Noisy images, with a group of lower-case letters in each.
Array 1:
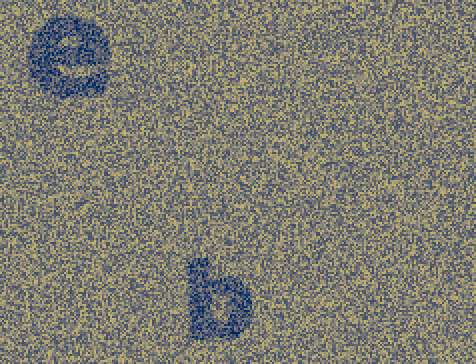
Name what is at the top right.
nothing
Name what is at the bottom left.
nothing
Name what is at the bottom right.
nothing
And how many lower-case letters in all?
2
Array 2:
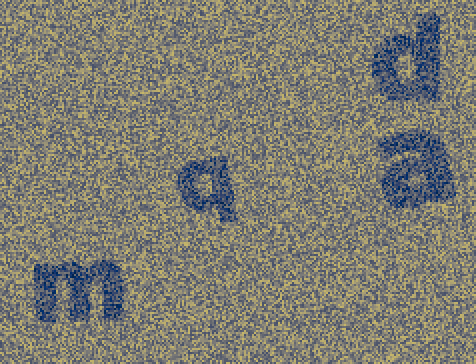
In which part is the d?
top right
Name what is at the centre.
q
